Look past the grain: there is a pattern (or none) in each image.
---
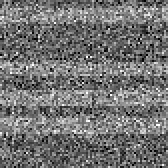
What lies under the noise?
bands of rows
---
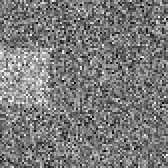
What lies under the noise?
one block
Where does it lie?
middle left
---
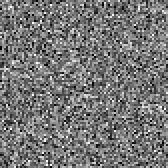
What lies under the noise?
only noise
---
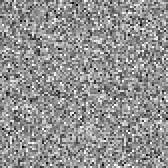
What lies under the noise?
only noise
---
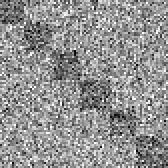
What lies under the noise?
blocks along the diagonal
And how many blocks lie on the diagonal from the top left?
6
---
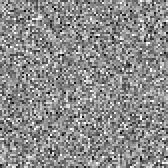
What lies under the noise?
only noise
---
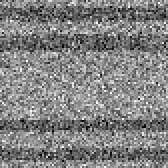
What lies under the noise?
bands of rows
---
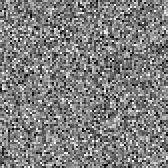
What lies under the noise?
only noise
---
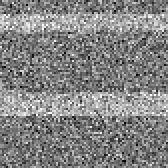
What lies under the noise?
bands of rows
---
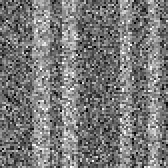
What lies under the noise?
bands of columns
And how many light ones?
4
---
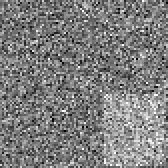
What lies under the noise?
one block
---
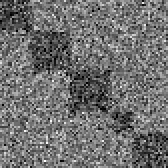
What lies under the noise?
blocks along the diagonal
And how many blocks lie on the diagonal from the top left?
5
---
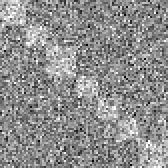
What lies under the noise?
blocks along the diagonal
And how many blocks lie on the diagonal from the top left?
7
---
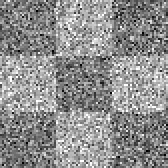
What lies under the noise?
a checkerboard
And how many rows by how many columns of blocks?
3 by 3
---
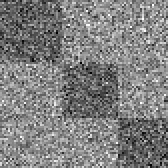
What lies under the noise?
blocks along the diagonal
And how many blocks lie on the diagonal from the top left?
3
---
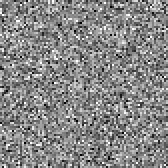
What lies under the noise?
only noise
